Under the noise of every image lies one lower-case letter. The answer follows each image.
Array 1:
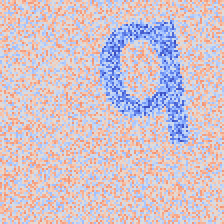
q
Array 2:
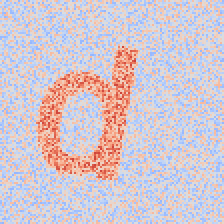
d
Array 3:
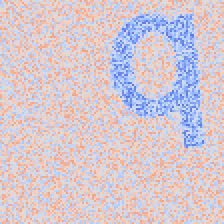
q
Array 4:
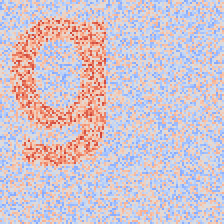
g
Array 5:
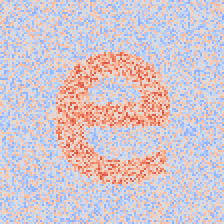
e
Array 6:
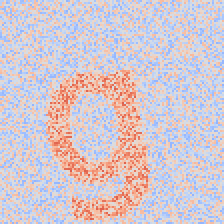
g
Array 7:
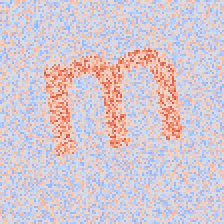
m
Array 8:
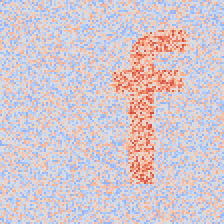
f
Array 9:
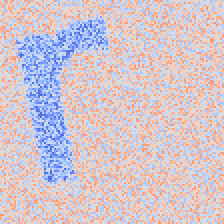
r
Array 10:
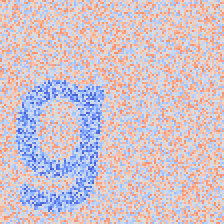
g
